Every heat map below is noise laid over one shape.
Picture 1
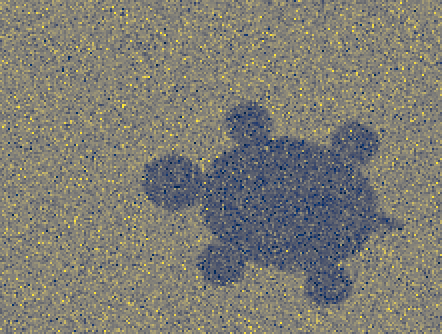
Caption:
dark turtle
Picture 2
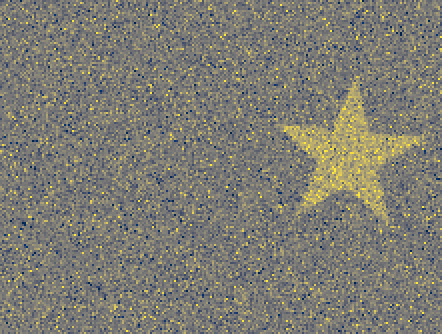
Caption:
light star, middle right
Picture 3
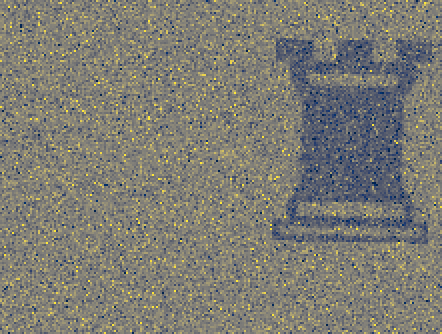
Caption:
dark chess rook
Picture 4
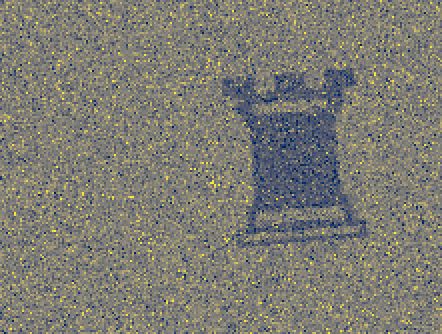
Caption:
dark chess rook
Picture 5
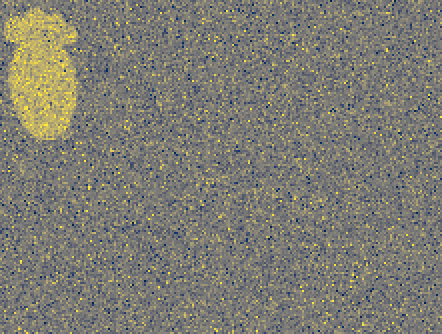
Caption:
light footprint, top left
